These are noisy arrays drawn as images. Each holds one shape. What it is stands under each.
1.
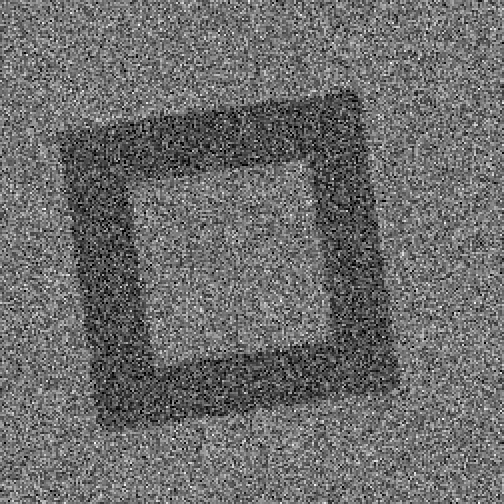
square frame
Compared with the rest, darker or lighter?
darker
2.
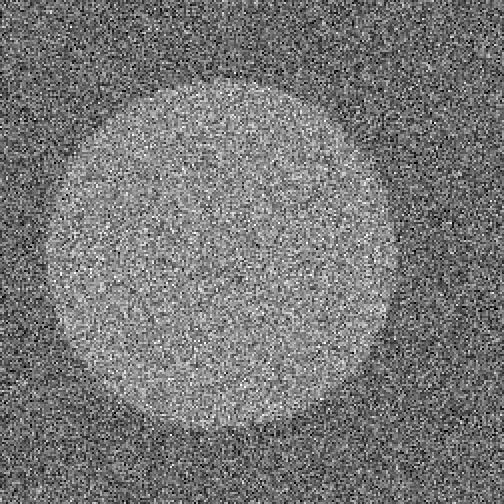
disc
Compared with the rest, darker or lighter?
lighter
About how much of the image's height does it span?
two thirds
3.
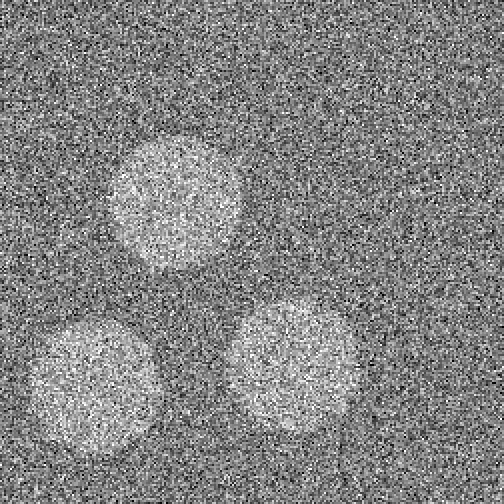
three dots
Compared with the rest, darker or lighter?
lighter
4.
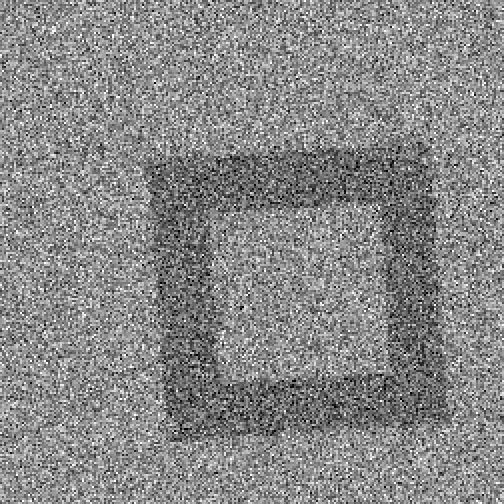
square frame
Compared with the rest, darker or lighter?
darker
